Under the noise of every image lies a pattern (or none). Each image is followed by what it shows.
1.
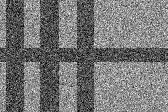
bands of rows crossing bands of columns
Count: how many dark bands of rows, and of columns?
1 and 3
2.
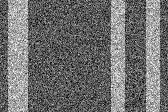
bands of columns
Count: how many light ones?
3
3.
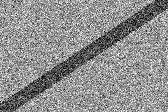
a diagonal band
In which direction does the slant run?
bottom left to top right
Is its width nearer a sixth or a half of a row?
a sixth
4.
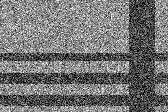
bands of rows crossing bands of columns
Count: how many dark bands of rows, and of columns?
3 and 1
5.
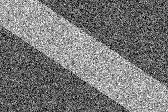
a diagonal band
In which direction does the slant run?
top left to bottom right
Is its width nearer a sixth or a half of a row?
a half
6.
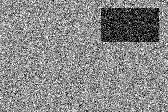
one block
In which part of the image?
top right
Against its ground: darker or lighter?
darker
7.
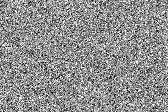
only noise
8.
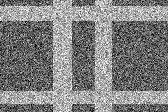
bands of rows crossing bands of columns
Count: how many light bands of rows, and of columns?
2 and 2
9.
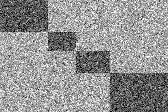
blocks along the diagonal
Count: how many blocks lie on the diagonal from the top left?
4
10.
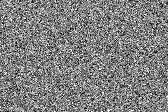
only noise
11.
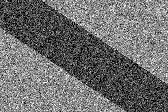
a diagonal band
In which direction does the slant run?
top left to bottom right
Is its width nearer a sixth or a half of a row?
a half
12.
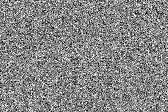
only noise
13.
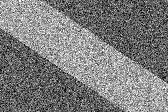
a diagonal band
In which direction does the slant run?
top left to bottom right
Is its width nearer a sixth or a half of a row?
a half
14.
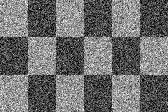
a checkerboard
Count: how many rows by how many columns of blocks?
3 by 6
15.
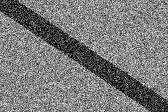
a diagonal band
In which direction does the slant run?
top left to bottom right
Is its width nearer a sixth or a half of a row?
a sixth
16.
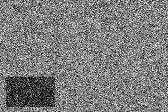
one block
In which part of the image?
bottom left
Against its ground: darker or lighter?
darker
